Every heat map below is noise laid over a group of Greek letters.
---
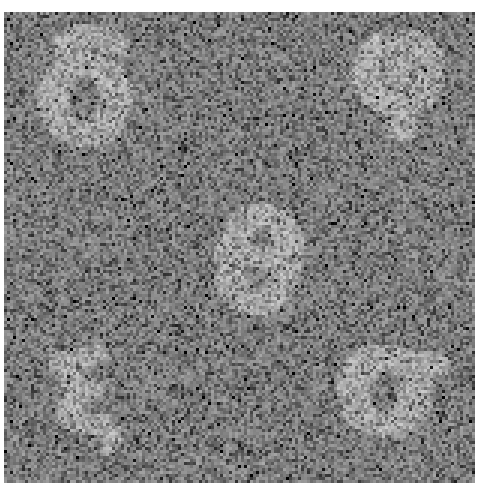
top left: delta; top right: phi; centre: theta; bottom left: xi; bottom right: sigma
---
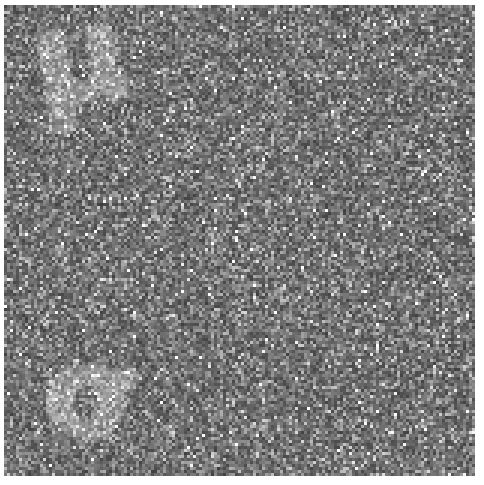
top left: mu; bottom left: sigma
